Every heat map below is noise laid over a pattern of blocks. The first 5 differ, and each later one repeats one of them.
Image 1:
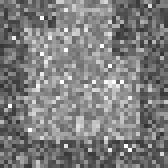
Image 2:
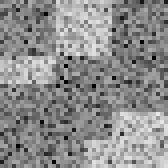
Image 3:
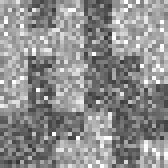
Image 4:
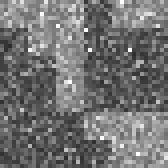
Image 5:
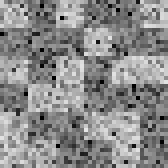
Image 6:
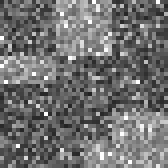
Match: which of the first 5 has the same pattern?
2
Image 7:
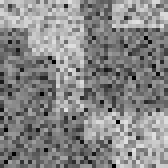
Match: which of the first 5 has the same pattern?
4
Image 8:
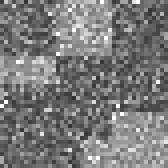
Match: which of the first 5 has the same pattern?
2
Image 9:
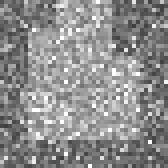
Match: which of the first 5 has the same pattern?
1
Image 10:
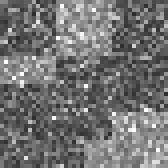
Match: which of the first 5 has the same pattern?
2
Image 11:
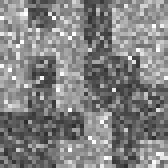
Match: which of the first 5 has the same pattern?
3
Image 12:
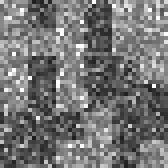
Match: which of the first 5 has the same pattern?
3
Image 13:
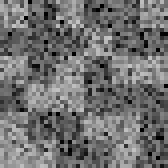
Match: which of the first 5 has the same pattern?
5
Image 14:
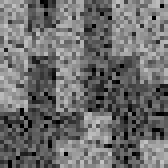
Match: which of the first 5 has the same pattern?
3
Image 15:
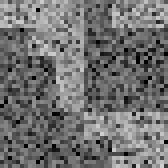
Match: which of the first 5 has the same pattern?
4
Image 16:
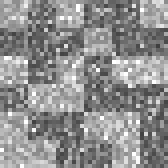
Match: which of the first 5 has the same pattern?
5
